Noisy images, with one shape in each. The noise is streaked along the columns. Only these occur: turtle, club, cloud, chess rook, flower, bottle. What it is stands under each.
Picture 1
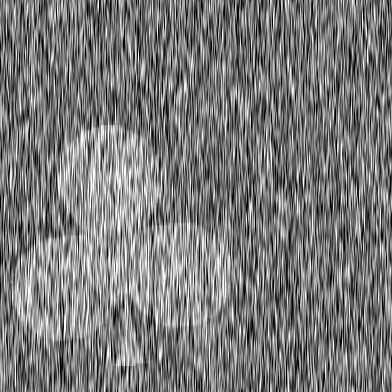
club
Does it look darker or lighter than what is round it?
lighter
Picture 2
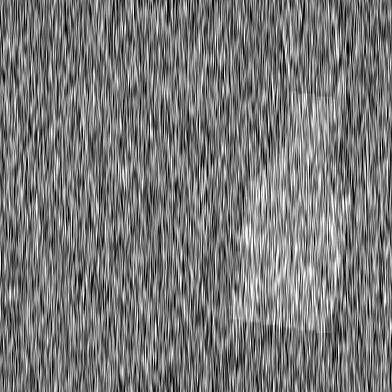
bottle
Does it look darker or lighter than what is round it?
lighter
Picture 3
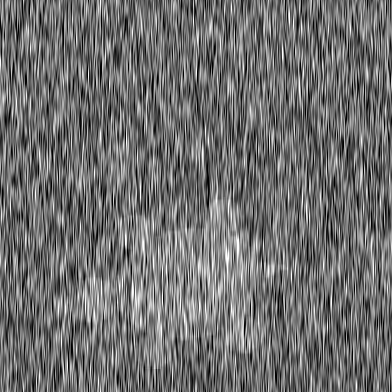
turtle
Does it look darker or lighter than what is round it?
lighter
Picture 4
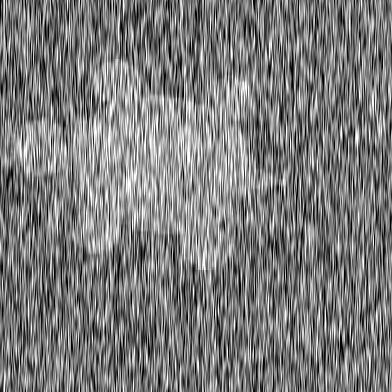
turtle
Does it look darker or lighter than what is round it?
lighter
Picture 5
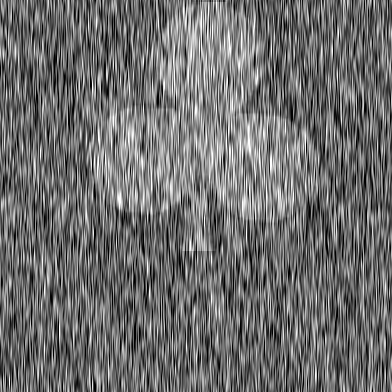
club
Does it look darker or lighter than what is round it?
lighter
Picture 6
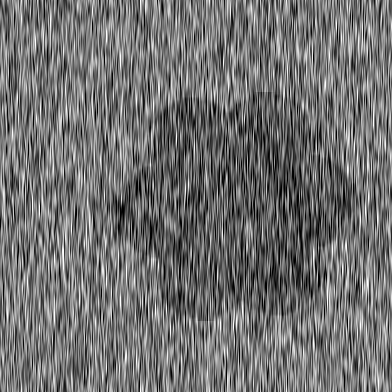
flower
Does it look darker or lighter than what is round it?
darker
